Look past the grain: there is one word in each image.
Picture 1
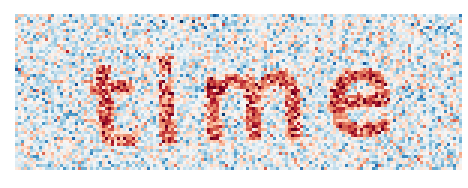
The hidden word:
time
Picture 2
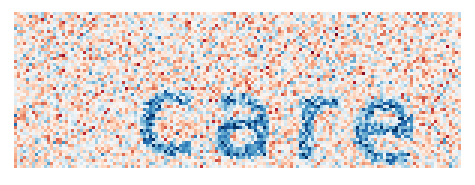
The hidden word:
care
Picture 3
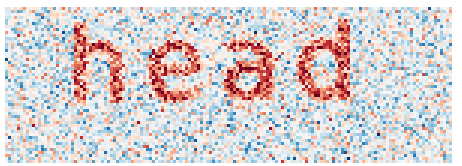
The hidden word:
head
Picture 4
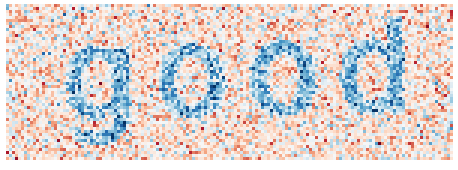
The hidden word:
good
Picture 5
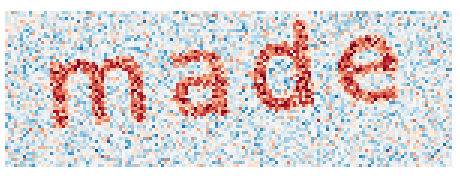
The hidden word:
made
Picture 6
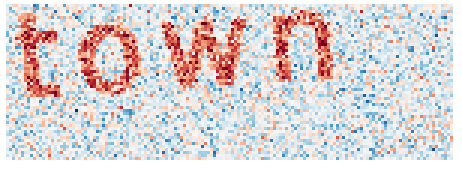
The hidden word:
town
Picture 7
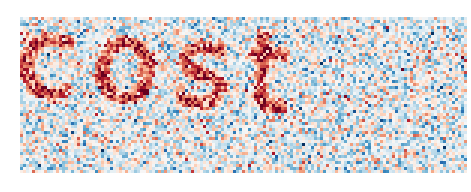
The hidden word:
cost
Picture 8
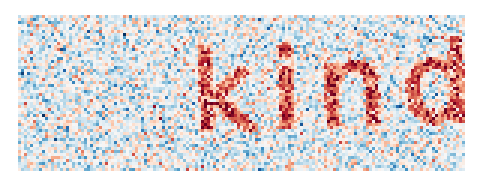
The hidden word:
kind
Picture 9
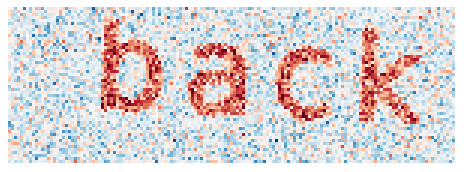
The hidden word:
back
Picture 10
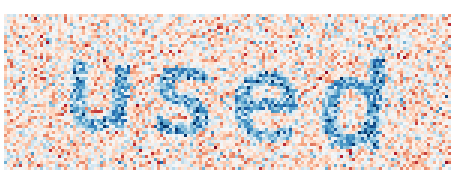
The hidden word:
used
